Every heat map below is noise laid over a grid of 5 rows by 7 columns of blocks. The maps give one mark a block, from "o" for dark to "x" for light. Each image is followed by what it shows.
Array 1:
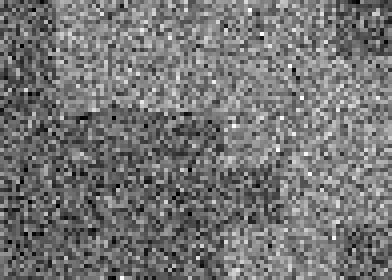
oxxxxxo
oxxxxxx
ooooxxx
oooooxx
ooooxxo
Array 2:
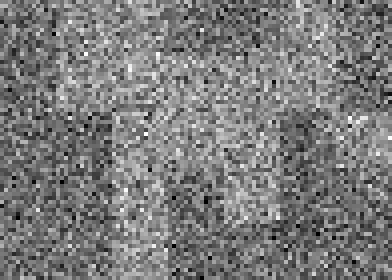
oxxooxo
oxxxxxo
ooxxxox
ooxoxoo
ooxoooo
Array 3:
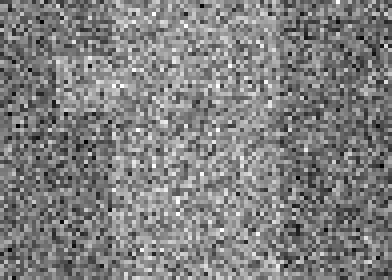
ooxxxoo
oxxxxoo
ooxxxoo
ooxxxoo
ooxxxoo
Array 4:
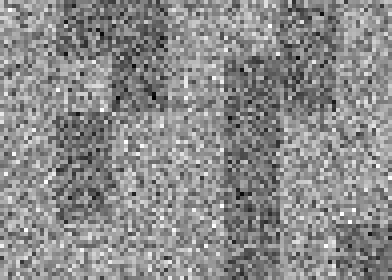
xooxxox
xxoxoox
xoxxoxx
xoxxoxx
xxxxoxo
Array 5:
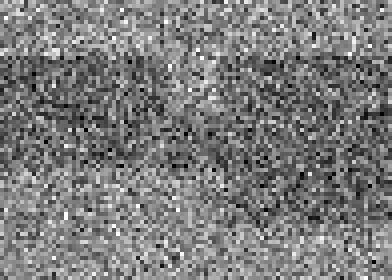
xxxxxxx
oooxooo
ooooooo
xxxxooo
xxxxxxx
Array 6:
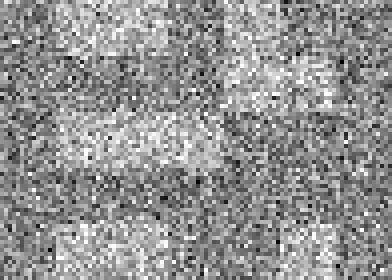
oxxoxoo
ooooxxo
oxxxooo
ooooooo
oxxooxo
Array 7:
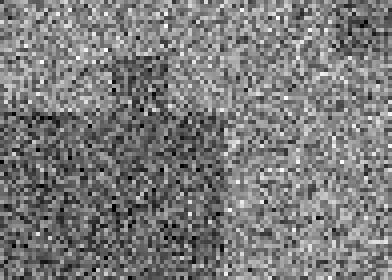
xxxxxxo
xxoxxxx
ooooxxx
ooooxxx
ooooxxx
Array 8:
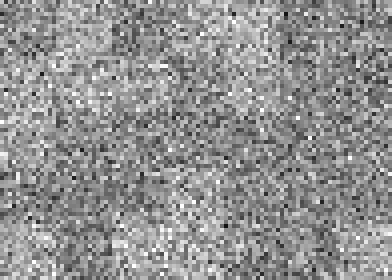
oxoxxoo
xxxoxoo
xoooooo
oooxooo
xoxxoox
